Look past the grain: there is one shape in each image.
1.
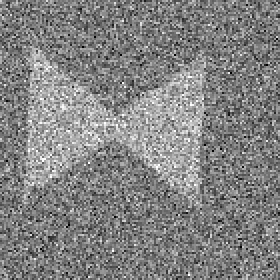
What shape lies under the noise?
bow tie
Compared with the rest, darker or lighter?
lighter
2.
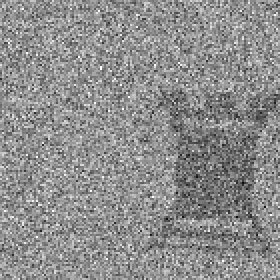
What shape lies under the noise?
chess rook
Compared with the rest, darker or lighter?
darker
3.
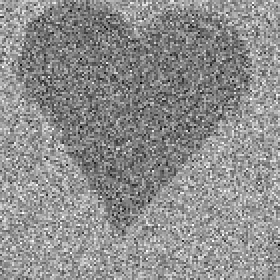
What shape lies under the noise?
heart
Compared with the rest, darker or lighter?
darker
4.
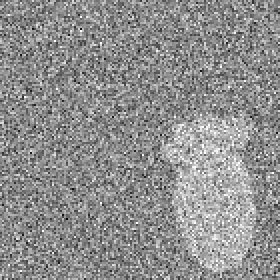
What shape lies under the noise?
footprint
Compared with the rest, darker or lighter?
lighter
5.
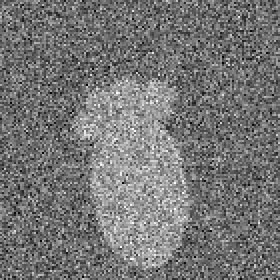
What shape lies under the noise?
footprint
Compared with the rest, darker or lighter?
lighter
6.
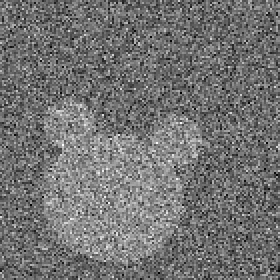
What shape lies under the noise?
bear's head
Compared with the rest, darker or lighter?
lighter
